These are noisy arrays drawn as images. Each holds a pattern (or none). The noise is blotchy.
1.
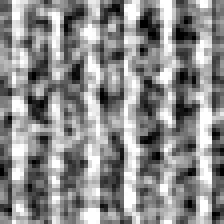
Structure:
vertical stripes
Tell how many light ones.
6
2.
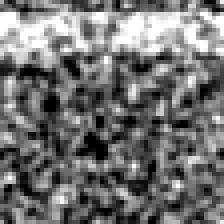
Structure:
one horizontal stripe
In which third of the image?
top
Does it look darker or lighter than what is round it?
lighter
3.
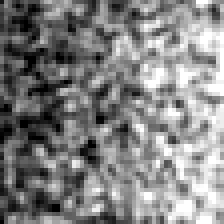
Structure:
a smooth slope
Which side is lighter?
right
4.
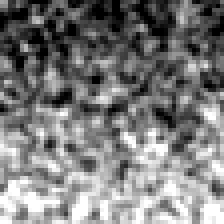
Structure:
a smooth slope
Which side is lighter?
bottom
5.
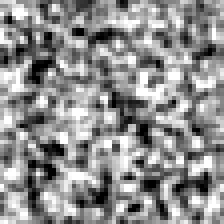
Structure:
only noise
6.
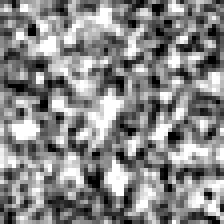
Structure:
only noise
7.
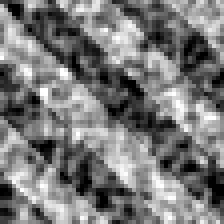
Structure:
diagonal stripes
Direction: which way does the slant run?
top left to bottom right
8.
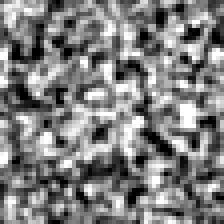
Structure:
only noise
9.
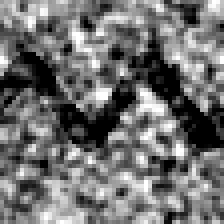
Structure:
a wavy band
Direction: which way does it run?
left to right
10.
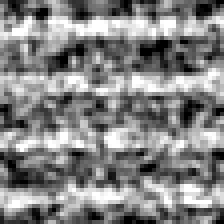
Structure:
horizontal stripes
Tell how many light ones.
4
